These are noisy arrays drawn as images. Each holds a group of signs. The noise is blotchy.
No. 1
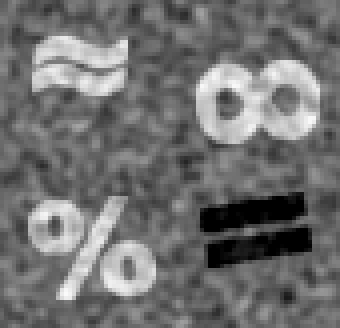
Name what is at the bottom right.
equals sign
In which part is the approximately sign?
top left
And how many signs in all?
4
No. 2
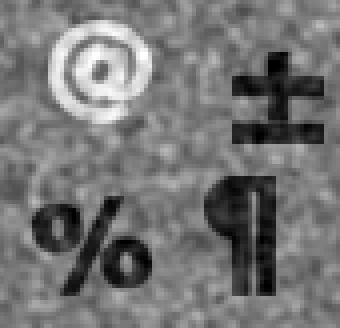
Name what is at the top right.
plus-minus sign
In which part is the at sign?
top left
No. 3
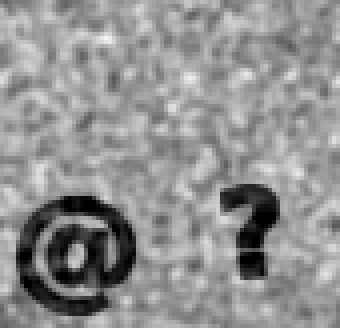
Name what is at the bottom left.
at sign
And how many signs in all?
2
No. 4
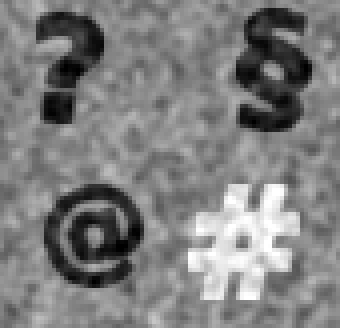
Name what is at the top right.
section sign
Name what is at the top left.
question mark
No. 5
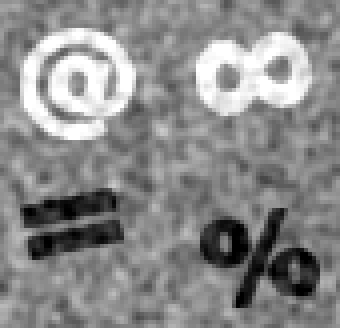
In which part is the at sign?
top left
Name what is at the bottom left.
equals sign
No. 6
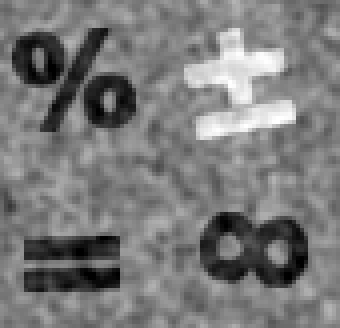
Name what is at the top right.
plus-minus sign
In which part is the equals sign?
bottom left
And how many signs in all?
4
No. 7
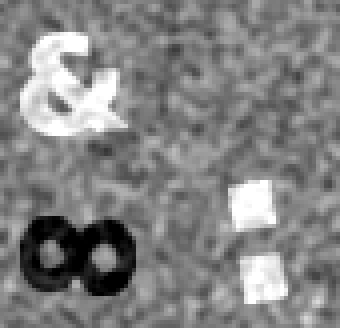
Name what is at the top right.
nothing
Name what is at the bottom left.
infinity sign
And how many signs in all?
3
